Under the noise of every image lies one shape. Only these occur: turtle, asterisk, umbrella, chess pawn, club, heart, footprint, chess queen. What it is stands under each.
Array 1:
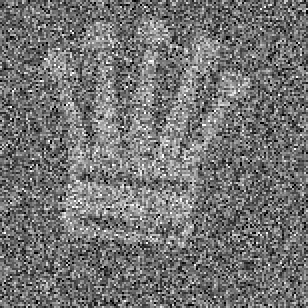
chess queen
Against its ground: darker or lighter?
lighter
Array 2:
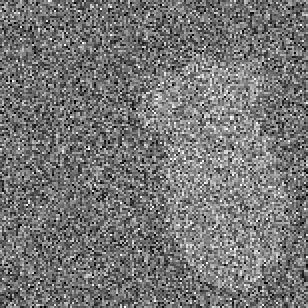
footprint
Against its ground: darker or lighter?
lighter
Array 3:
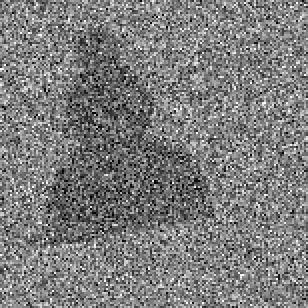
chess pawn
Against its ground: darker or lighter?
darker
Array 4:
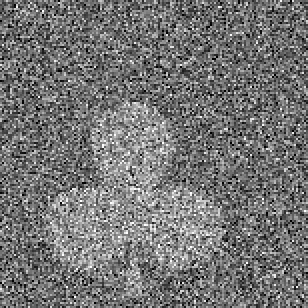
club
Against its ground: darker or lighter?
lighter
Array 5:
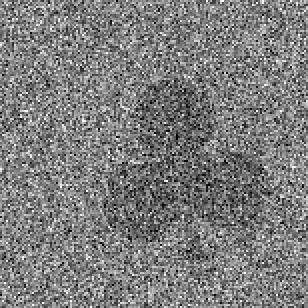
club
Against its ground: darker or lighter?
darker
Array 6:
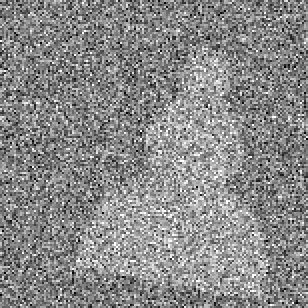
chess pawn
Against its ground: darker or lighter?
lighter
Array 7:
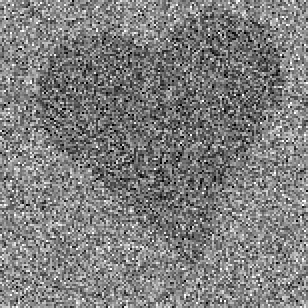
heart
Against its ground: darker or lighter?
darker
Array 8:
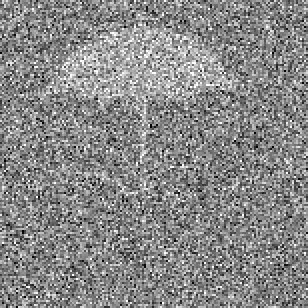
umbrella
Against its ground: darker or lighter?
lighter
